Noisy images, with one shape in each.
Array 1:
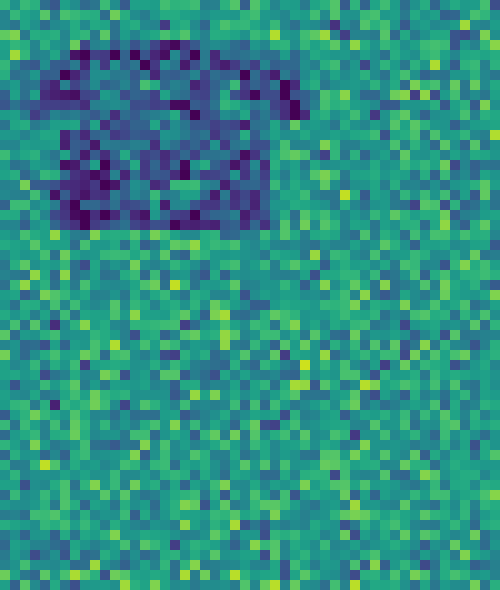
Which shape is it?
telephone
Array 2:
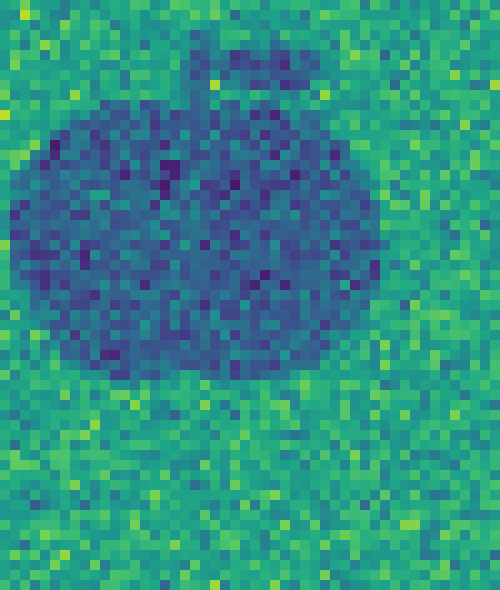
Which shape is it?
apple
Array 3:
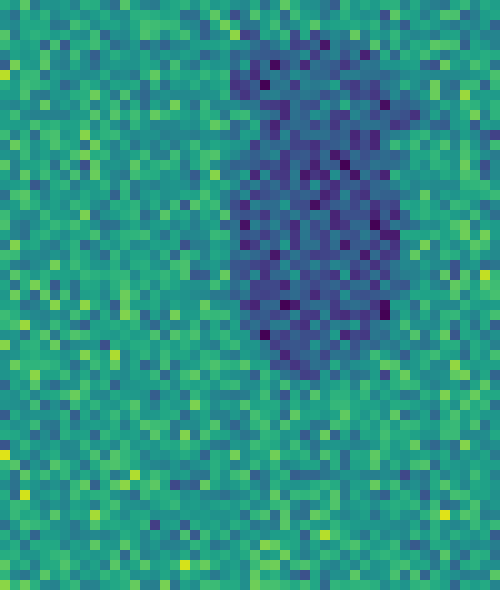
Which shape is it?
footprint
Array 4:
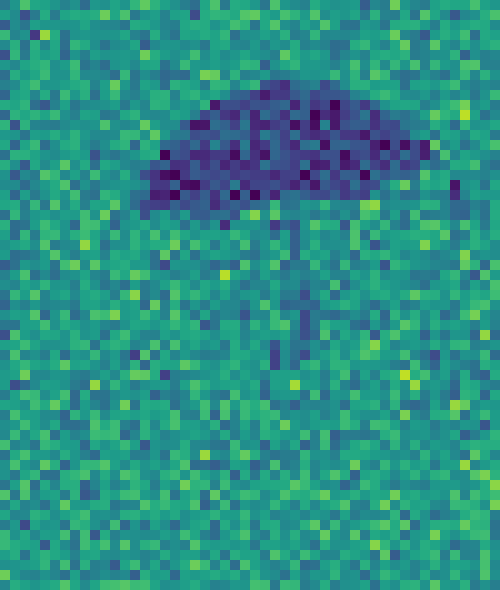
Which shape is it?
umbrella
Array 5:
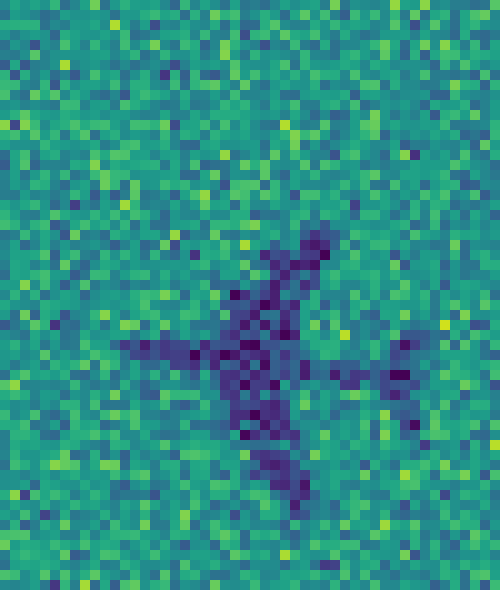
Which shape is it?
airplane
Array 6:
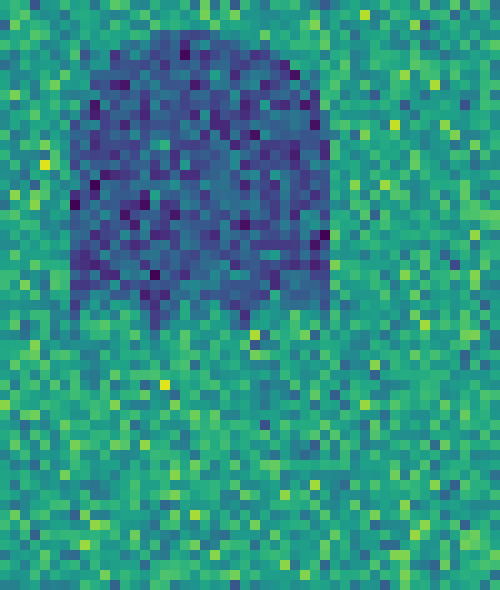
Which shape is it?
ghost
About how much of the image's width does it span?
half
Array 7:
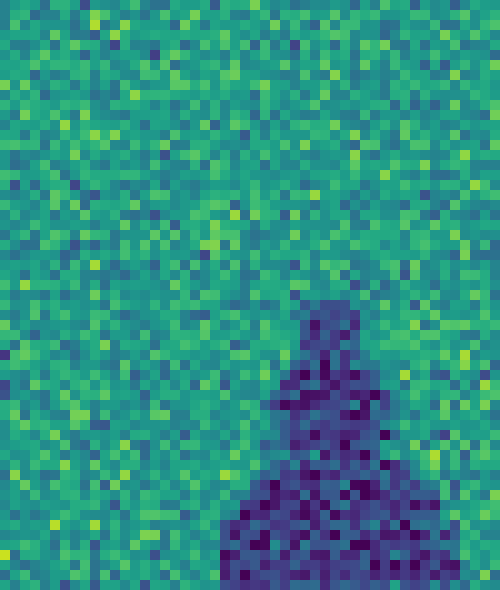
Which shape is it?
chess pawn
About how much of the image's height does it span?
half
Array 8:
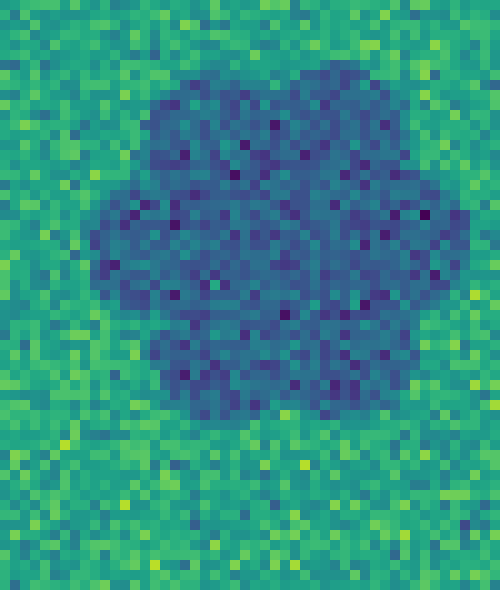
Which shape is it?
flower
